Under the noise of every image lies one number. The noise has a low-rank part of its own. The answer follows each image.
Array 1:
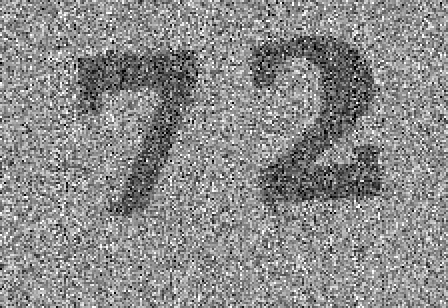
72
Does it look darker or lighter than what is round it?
darker
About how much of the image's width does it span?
two thirds
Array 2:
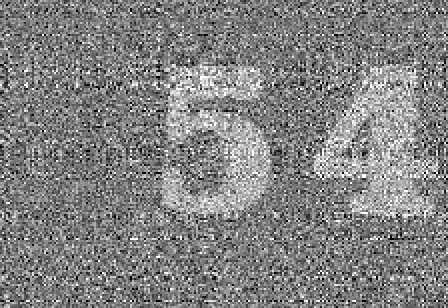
54
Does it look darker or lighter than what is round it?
lighter
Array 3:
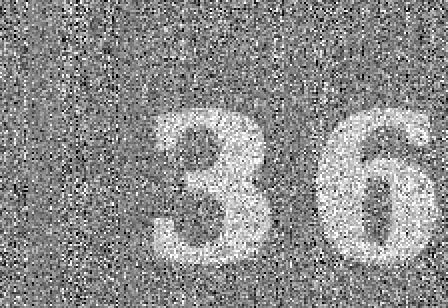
36
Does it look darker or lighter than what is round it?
lighter
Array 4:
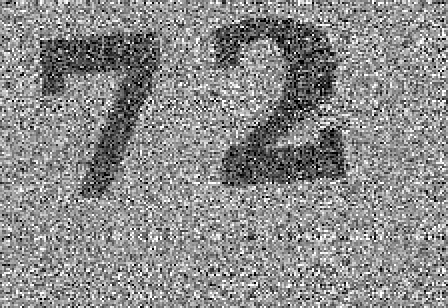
72
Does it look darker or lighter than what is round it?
darker
